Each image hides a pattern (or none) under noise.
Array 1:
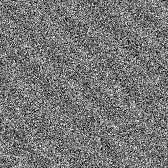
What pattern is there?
diagonal stripes
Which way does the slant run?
top left to bottom right
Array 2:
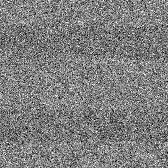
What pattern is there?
horizontal stripes
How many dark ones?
2
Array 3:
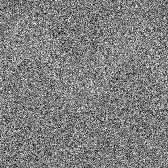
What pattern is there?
a wavy band
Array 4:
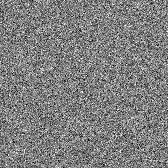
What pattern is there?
only noise
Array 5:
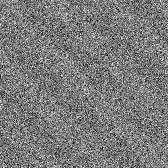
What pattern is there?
diagonal stripes
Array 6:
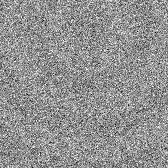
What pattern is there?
rings round one point
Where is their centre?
top middle
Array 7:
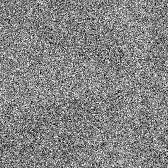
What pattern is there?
spokes from one point
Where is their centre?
middle right
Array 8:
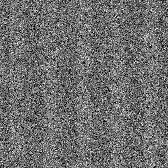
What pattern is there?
vertical stripes
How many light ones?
5
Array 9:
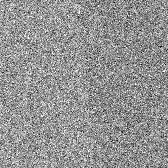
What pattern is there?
a sharp edge
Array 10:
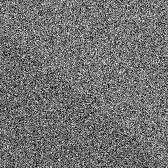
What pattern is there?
a sharp edge
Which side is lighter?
top right
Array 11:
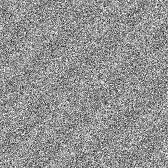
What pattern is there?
diagonal stripes
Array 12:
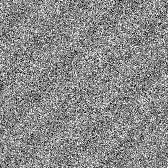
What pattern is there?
diagonal stripes
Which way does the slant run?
bottom left to top right
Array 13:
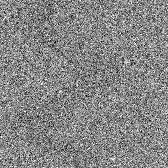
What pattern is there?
a wavy band
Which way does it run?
top to bottom
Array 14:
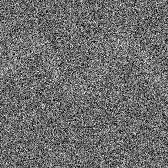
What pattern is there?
a wavy band
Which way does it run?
left to right
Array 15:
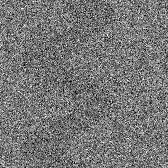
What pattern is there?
a wavy band
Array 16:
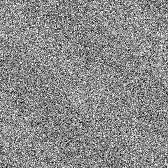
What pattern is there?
diagonal stripes
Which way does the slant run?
top left to bottom right
